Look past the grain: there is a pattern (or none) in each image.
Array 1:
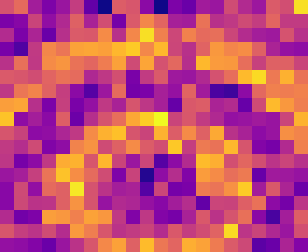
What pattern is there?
rings round one point
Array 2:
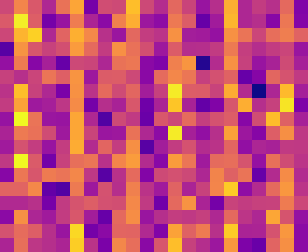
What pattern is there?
vertical stripes
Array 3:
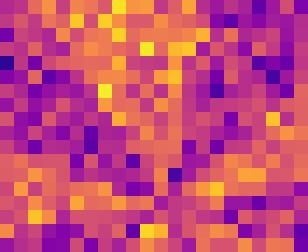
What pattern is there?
spokes from one point
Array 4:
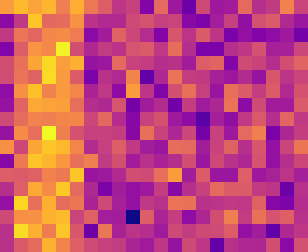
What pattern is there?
one vertical stripe
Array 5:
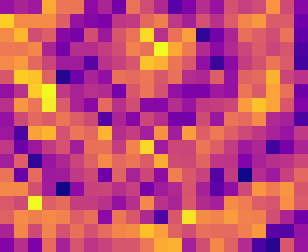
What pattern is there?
rings round one point
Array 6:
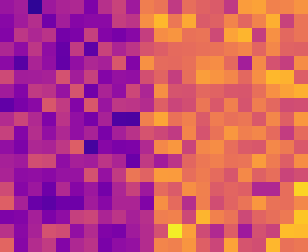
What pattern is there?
a sharp edge
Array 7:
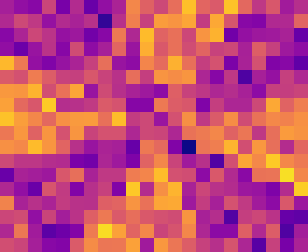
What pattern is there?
spokes from one point
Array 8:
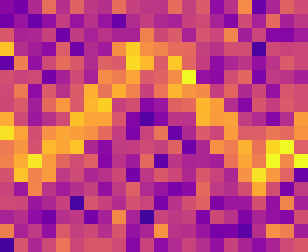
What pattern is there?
a wavy band
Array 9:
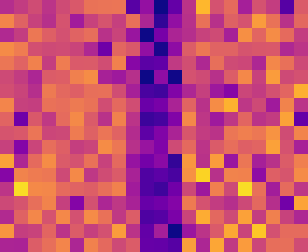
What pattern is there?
one vertical stripe
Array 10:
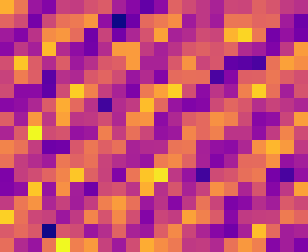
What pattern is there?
diagonal stripes
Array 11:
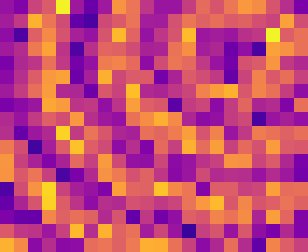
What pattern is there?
rings round one point
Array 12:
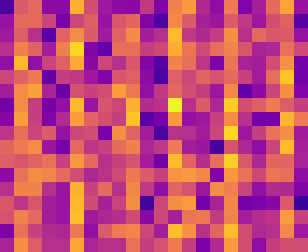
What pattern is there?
vertical stripes
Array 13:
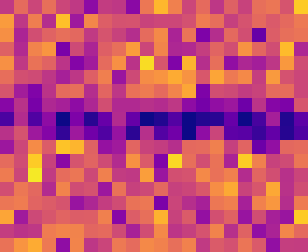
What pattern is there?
one horizontal stripe
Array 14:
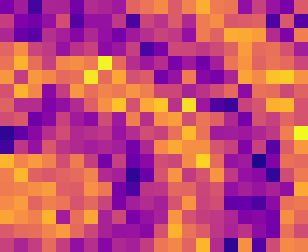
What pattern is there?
rings round one point
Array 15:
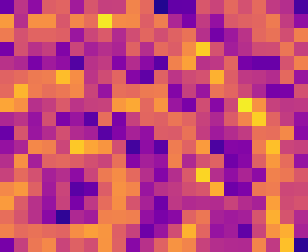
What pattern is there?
rings round one point
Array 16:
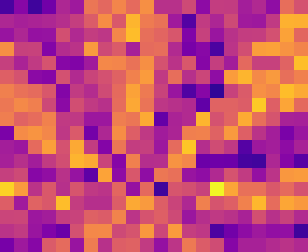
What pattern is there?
spokes from one point
